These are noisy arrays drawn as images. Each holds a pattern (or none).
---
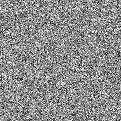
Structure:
only noise
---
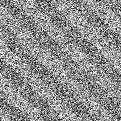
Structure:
diagonal stripes
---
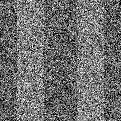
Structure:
vertical stripes
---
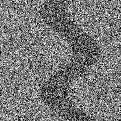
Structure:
a wavy band
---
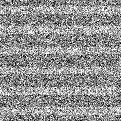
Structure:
horizontal stripes
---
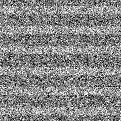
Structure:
horizontal stripes
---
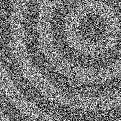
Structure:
rings round one point
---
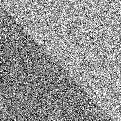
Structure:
a sharp edge
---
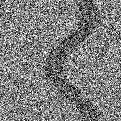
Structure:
a wavy band
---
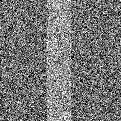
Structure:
one vertical stripe
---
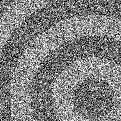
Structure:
rings round one point
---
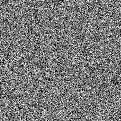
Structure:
only noise
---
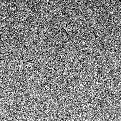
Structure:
a smooth slope
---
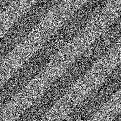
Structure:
diagonal stripes
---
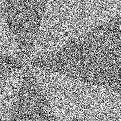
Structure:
spokes from one point
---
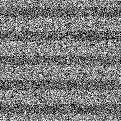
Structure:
horizontal stripes
